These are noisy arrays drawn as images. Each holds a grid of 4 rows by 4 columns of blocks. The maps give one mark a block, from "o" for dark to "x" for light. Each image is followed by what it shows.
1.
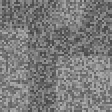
o o x o
x o o o
x o x x
x o x x
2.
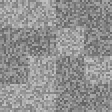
x x o o
o o x o
o x o x
x x o o
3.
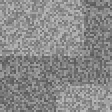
x x x o
x x x o
o o o o
o o x x
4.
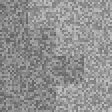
o x x x
o o x x
o o o x
o o x x
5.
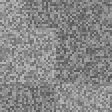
x o o o
x x o o
x x o o
o o x x
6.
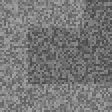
x x x o
x o o o
x o o o
x x x x
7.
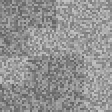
o o x x
o x x x
x o o x
o o o x
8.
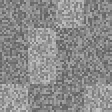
o o x o
o x o o
o x o o
x o o x
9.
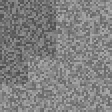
o o x x
o o x x
o x x x
x x x x
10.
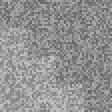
o o o o
x o o o
x x o o
x x x o
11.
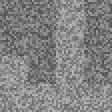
o o x o
o o x o
x o x o
x x x x
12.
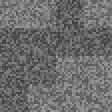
x x o x
o o o o
o o x x
o x x x
